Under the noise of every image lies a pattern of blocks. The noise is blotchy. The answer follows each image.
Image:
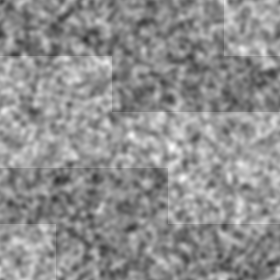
the same after a half turn
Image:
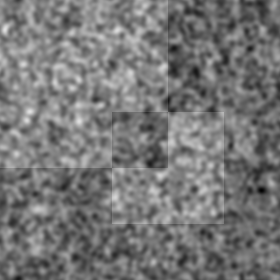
mirrored about the diagonal from the top left
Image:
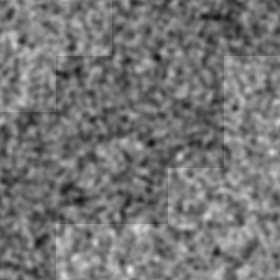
mirrored about the diagonal from the top left
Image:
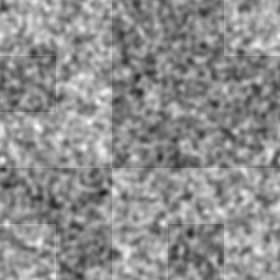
mirrored about the diagonal from the bottom left
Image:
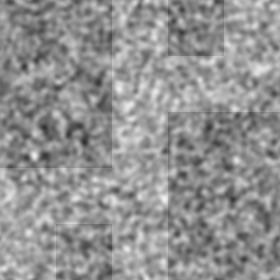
the same after a half turn
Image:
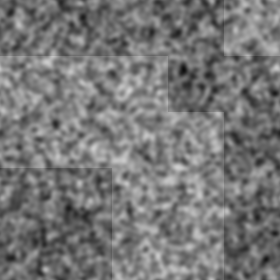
mirrored about the diagonal from the bottom left
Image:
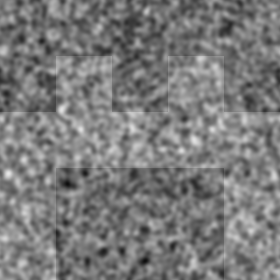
left and right mirror each other
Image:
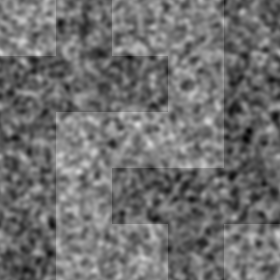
the same after a half turn
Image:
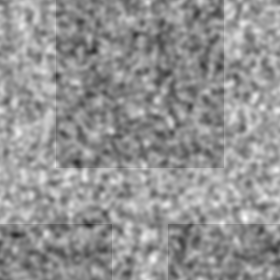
left and right mirror each other
